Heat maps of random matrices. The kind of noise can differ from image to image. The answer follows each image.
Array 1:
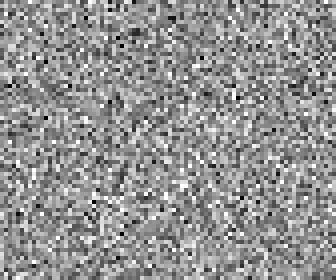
independent entries
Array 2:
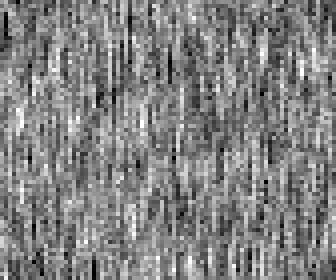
streaked along the columns
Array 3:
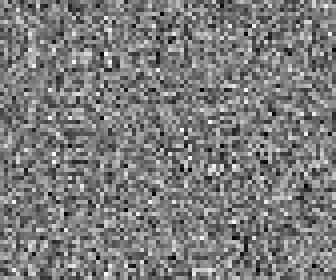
low rank plus noise
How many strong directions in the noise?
five to eight
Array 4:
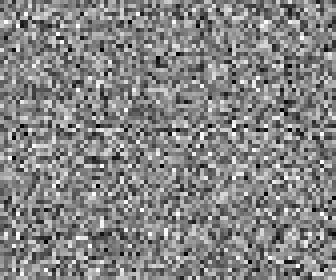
low rank plus noise
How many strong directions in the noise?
one
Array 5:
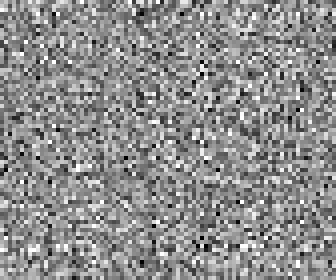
low rank plus noise
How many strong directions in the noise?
three or four
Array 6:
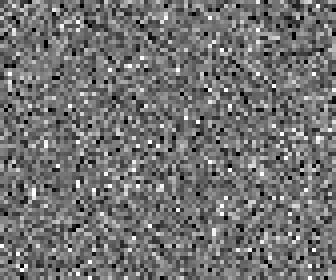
heavy tails
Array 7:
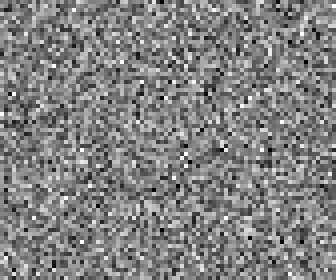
independent entries
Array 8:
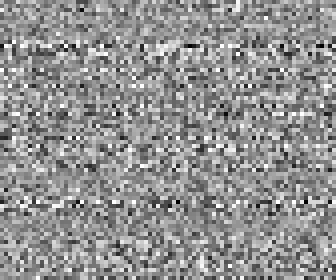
rows of uneven size
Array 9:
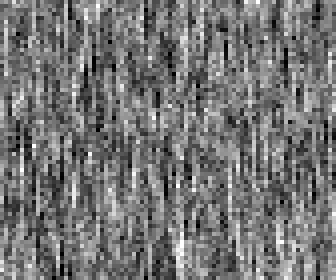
streaked along the columns
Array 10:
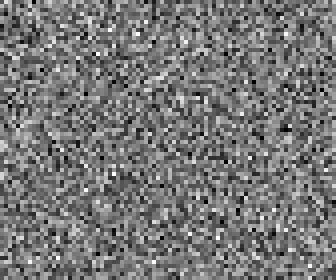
independent entries
